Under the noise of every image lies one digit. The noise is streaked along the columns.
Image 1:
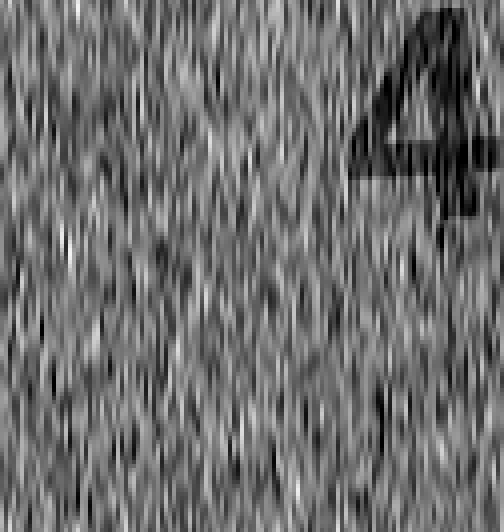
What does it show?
dark 4, top right
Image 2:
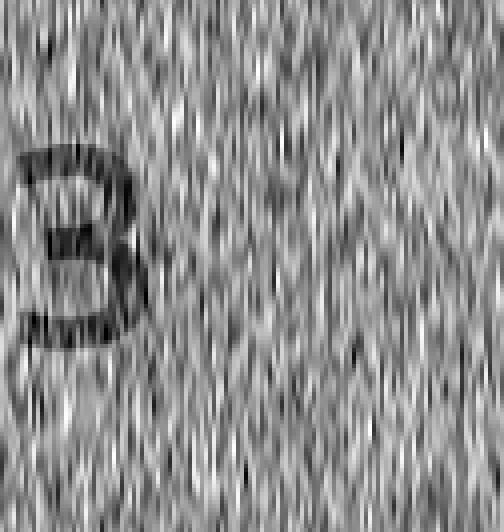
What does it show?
dark 3, middle left
